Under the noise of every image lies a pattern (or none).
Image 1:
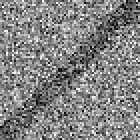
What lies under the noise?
a diagonal band
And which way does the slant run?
bottom left to top right
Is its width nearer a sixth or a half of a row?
a sixth
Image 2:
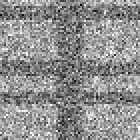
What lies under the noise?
bands of rows crossing bands of columns
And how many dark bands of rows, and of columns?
3 and 1
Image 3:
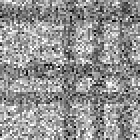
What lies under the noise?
bands of rows crossing bands of columns
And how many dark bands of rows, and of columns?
3 and 3
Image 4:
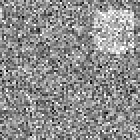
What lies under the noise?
one block
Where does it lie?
top right
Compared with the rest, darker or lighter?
lighter
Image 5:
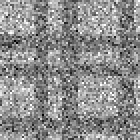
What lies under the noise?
bands of rows crossing bands of columns
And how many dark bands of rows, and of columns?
3 and 3
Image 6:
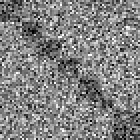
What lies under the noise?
blocks along the diagonal
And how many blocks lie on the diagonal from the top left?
7
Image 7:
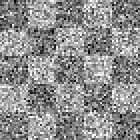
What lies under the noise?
a checkerboard
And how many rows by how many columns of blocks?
5 by 5
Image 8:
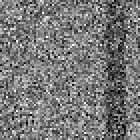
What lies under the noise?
one band of columns
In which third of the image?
right
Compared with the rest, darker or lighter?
darker
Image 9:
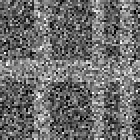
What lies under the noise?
bands of rows crossing bands of columns
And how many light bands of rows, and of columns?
1 and 3
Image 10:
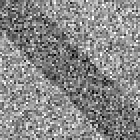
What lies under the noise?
a diagonal band
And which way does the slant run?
top left to bottom right
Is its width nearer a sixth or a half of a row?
a half
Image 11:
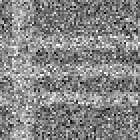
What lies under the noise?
bands of rows crossing bands of columns
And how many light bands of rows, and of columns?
3 and 1
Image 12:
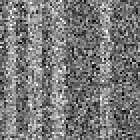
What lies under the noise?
bands of columns
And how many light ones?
4
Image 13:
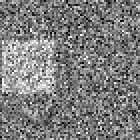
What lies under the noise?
one block
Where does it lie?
middle left
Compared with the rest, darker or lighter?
lighter
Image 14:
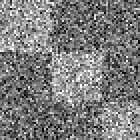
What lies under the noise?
blocks along the diagonal
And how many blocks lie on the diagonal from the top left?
3
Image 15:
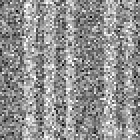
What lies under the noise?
bands of columns
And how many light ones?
5
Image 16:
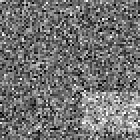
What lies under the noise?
one block
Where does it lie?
bottom right
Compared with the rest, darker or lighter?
lighter
